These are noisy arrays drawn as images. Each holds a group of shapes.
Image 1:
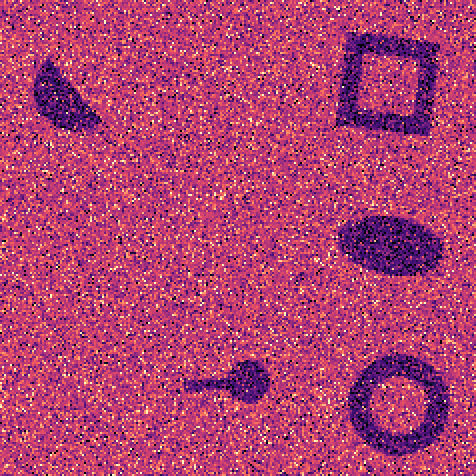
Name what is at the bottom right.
ring
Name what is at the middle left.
nothing
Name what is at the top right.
square frame
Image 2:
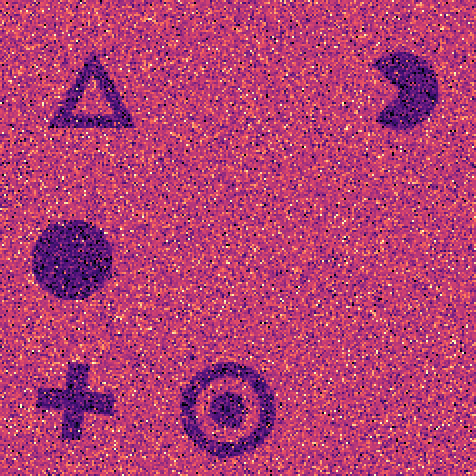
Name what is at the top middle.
nothing
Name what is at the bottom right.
nothing
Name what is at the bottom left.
cross
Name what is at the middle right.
nothing
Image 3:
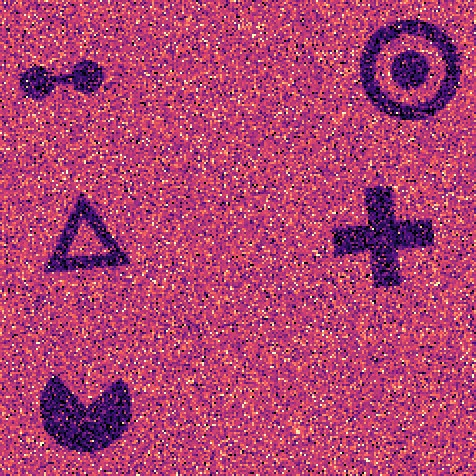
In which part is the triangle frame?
middle left
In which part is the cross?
middle right
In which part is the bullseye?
top right
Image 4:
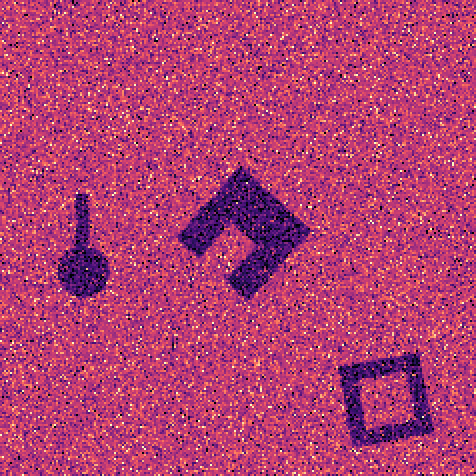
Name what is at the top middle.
nothing
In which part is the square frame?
bottom right
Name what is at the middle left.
lollipop
